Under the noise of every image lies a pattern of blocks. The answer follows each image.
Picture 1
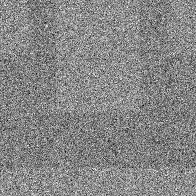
left and right mirror each other
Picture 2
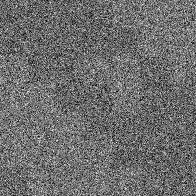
mirrored about the diagonal from the bottom left
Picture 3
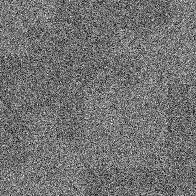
mirrored about the diagonal from the top left
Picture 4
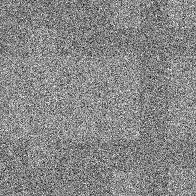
top and bottom mirror each other
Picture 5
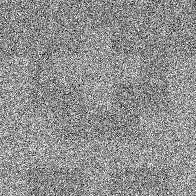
left and right mirror each other
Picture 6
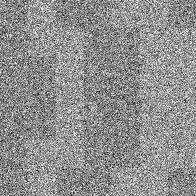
top and bottom mirror each other
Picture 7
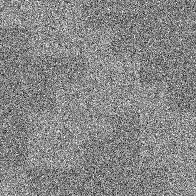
mirrored about the diagonal from the bottom left
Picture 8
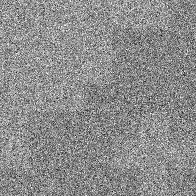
mirrored about the diagonal from the top left
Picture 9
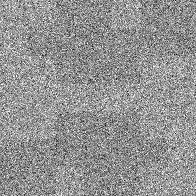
the same after a half turn
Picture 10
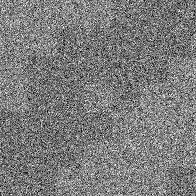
mirrored about the diagonal from the top left
